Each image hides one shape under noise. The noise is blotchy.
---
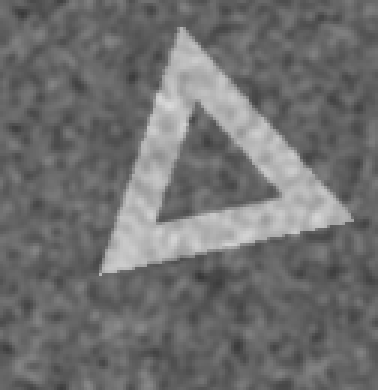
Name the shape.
triangle frame
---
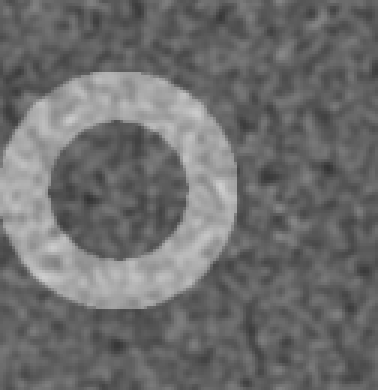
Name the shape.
ring
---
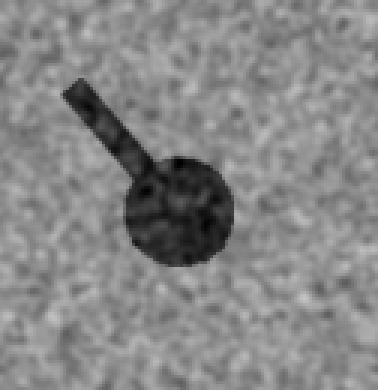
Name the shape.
lollipop
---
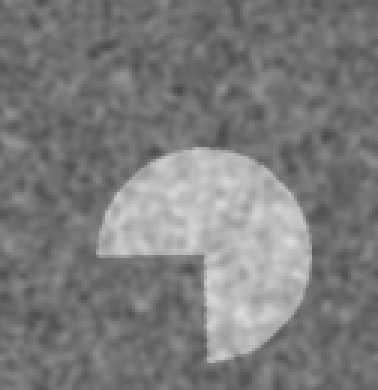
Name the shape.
disc with a wedge cut out
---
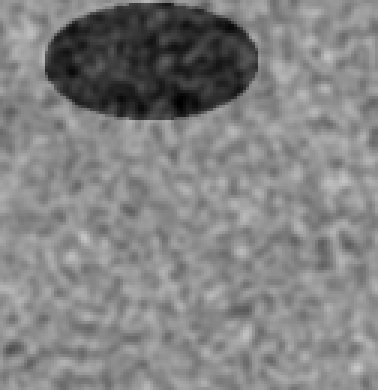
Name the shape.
ellipse
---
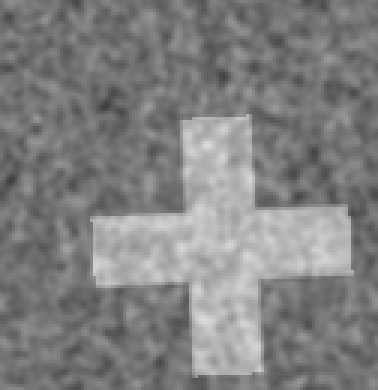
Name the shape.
cross
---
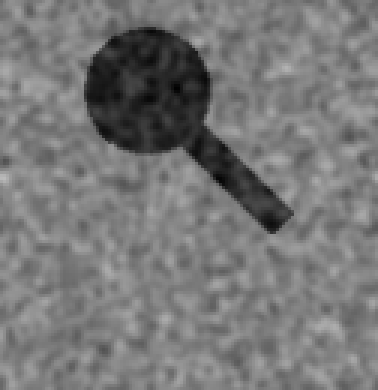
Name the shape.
lollipop
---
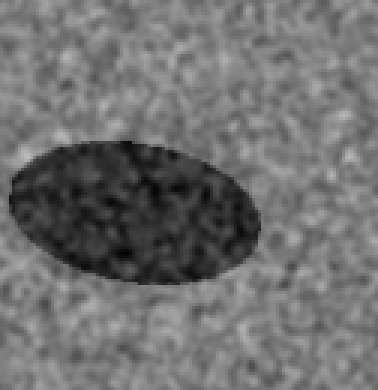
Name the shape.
ellipse
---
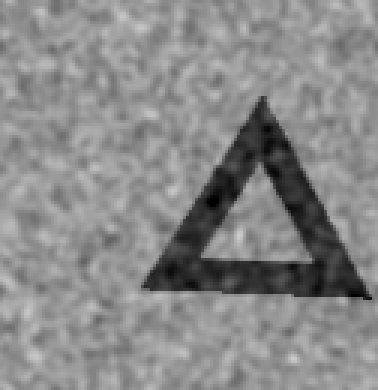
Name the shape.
triangle frame
